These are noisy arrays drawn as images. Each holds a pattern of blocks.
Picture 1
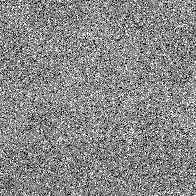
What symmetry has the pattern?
left and right mirror each other
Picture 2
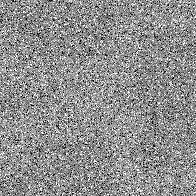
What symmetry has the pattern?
top and bottom mirror each other
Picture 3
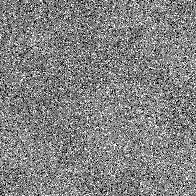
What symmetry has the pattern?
mirrored about the diagonal from the top left
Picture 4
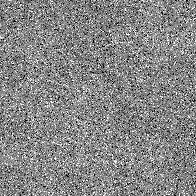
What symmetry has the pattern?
mirrored about the diagonal from the bottom left
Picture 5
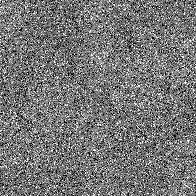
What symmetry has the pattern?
the same after a half turn
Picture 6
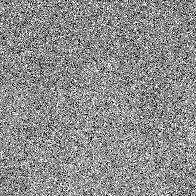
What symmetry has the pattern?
left and right mirror each other
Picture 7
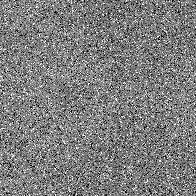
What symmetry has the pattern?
top and bottom mirror each other
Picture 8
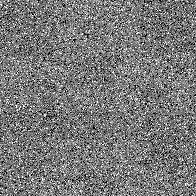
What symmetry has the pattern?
left and right mirror each other
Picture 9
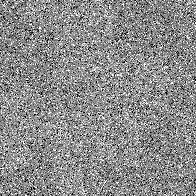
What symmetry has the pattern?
no symmetry
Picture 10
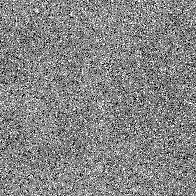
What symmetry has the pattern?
top and bottom mirror each other
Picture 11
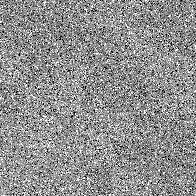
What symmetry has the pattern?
mirrored about the diagonal from the bottom left
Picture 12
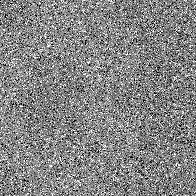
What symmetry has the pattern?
top and bottom mirror each other
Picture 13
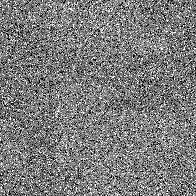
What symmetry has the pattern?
no symmetry
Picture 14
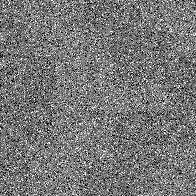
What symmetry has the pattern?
top and bottom mirror each other
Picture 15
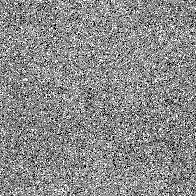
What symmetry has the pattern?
left and right mirror each other
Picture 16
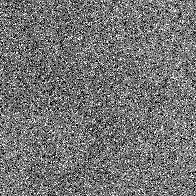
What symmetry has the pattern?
no symmetry
